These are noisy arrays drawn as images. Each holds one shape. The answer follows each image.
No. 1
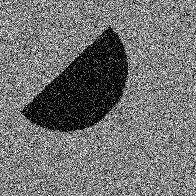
dark half disc
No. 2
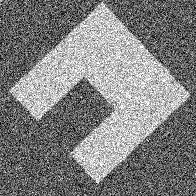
light square with a notch
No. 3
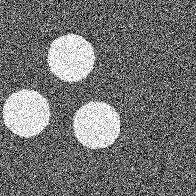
light three dots
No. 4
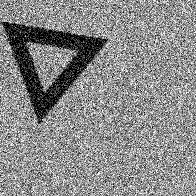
dark triangle frame
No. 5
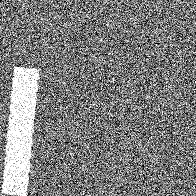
light bar
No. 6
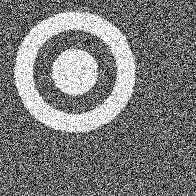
light bullseye
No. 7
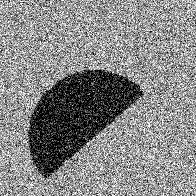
dark half disc
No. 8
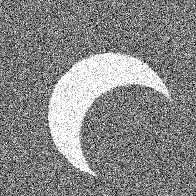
light crescent
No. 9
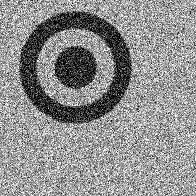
dark bullseye
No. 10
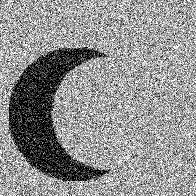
dark crescent
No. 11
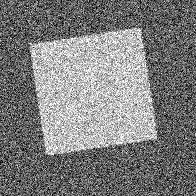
light square
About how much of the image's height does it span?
two thirds
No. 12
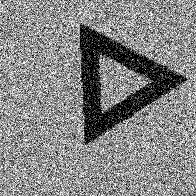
dark triangle frame
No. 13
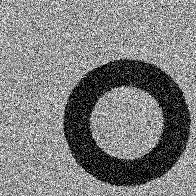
dark ring
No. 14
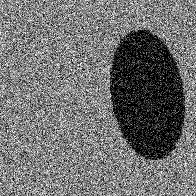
dark ellipse
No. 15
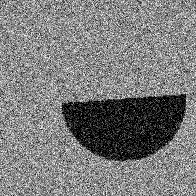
dark half disc
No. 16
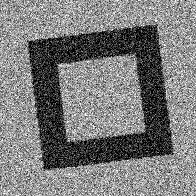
dark square frame
